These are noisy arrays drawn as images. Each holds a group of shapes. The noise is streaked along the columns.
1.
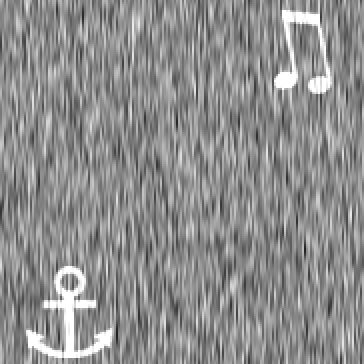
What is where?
top right: pair of musical notes; bottom left: anchor
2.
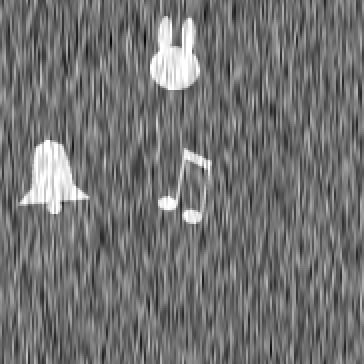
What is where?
top middle: rabbit's head; middle left: bell; centre: pair of musical notes
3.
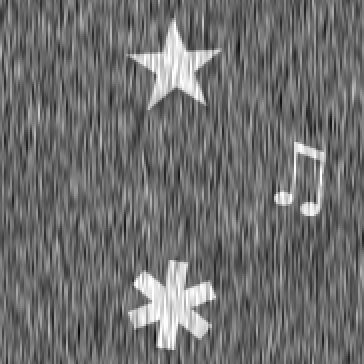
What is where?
top middle: star; middle right: pair of musical notes; bottom middle: asterisk
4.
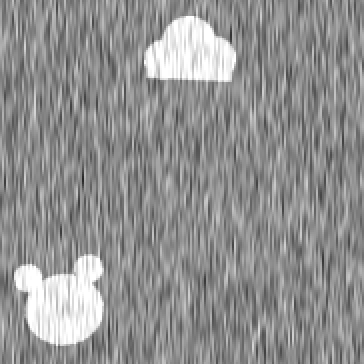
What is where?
top middle: cloud; bottom left: bear's head
